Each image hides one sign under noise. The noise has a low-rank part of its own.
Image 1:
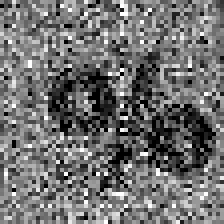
percent sign
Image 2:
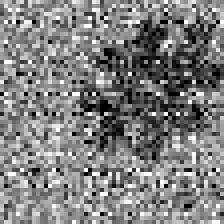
hash sign
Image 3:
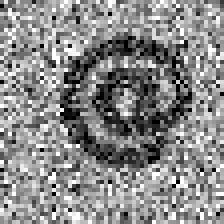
at sign
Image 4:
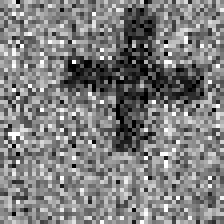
plus sign
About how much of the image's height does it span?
two thirds
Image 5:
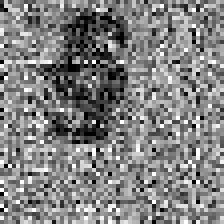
section sign
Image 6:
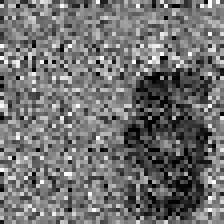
section sign
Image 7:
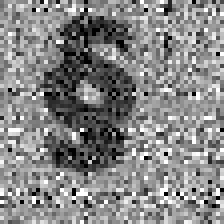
section sign
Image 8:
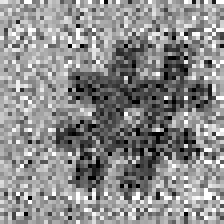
hash sign
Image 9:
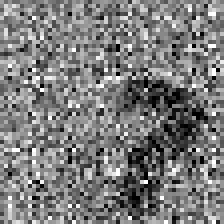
question mark
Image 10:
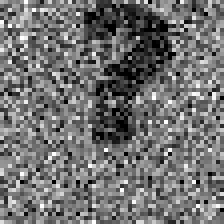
question mark
